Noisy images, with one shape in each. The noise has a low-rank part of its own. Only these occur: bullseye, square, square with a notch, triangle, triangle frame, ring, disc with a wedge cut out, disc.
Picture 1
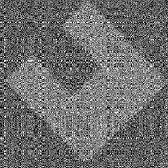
square with a notch
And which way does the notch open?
up and left
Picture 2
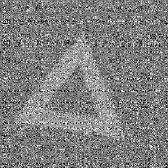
triangle frame
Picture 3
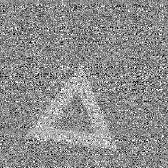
triangle frame
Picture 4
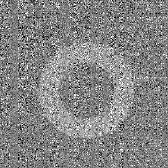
ring
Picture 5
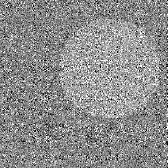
disc
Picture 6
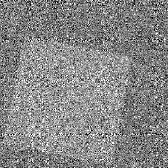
square
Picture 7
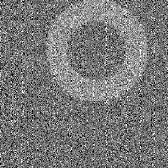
ring
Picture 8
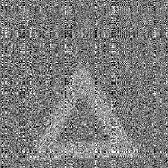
triangle frame
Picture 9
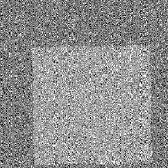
square
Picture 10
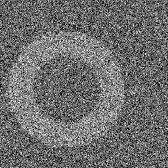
ring
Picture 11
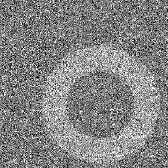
ring
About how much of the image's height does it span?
two thirds
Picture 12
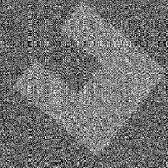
square with a notch
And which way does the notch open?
up and left
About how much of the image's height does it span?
nearly all
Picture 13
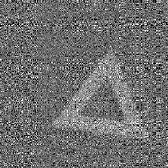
triangle frame
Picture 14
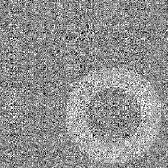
ring
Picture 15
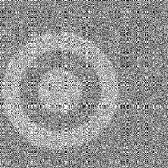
bullseye
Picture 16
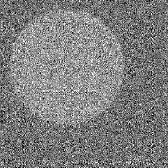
disc
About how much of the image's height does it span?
two thirds
